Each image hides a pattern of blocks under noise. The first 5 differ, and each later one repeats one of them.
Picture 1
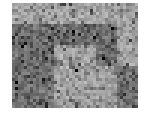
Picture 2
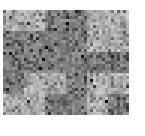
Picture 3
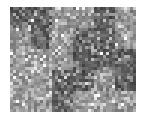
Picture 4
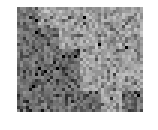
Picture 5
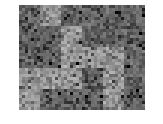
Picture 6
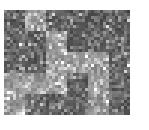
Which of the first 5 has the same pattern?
5
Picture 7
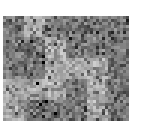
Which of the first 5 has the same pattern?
5
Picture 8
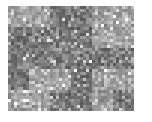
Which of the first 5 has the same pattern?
2
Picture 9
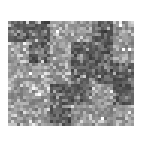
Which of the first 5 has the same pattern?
3
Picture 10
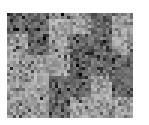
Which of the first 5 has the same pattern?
3
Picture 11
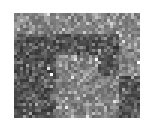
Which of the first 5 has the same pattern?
1
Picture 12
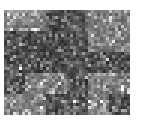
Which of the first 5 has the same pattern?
2
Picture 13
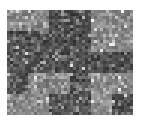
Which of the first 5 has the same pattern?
2
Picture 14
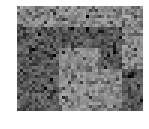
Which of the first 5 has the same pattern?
1
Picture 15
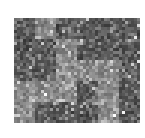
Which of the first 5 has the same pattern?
5
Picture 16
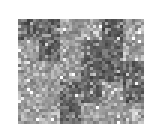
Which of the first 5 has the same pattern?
3
